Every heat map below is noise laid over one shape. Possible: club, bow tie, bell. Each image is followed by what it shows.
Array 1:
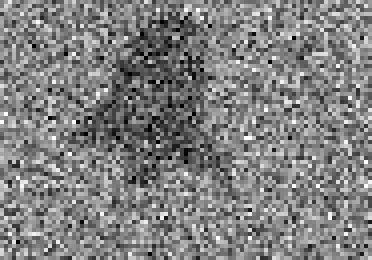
bell
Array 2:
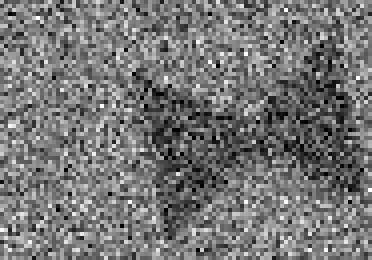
bow tie
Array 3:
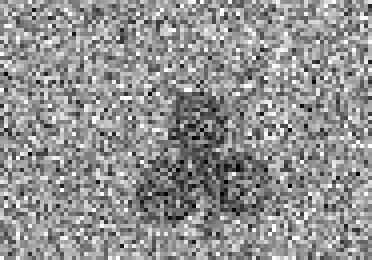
club
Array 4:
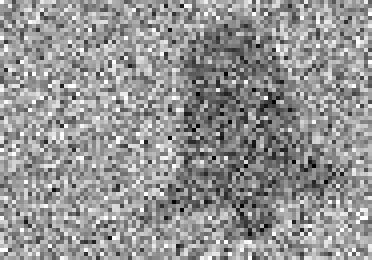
bell
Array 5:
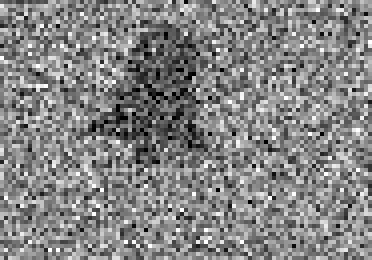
bell
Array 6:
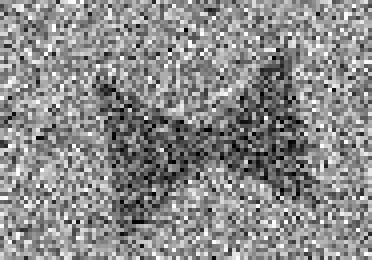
bow tie
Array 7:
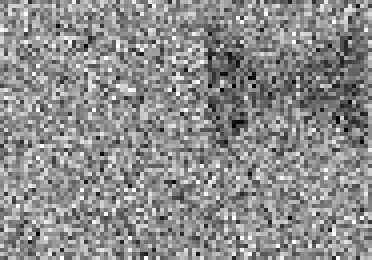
bow tie
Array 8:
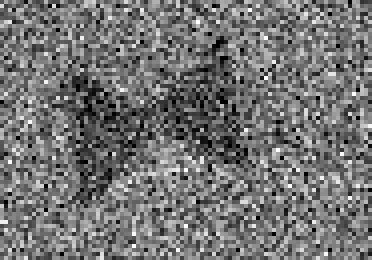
bow tie
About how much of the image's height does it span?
two thirds
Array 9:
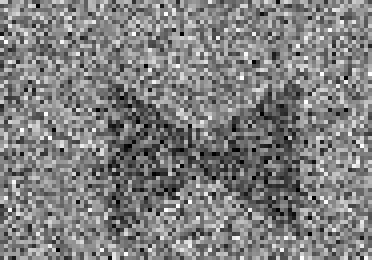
bow tie
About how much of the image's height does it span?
two thirds
